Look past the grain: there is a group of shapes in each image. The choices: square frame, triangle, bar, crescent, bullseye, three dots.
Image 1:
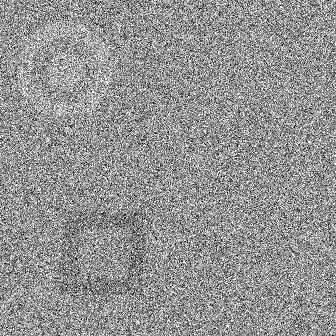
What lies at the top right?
nothing
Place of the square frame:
bottom left
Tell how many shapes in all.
2
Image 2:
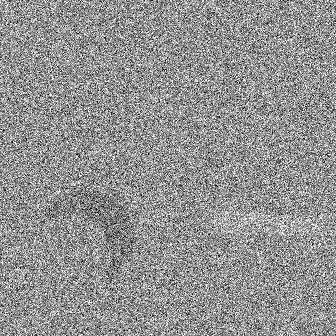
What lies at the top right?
nothing
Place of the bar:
bottom right
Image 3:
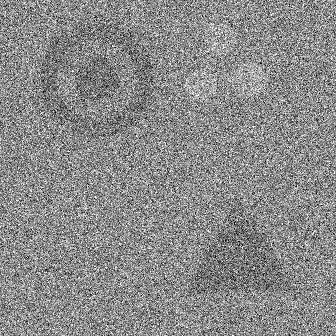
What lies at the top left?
bullseye
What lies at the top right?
three dots
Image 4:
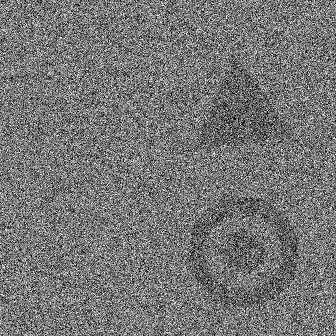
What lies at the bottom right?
bullseye
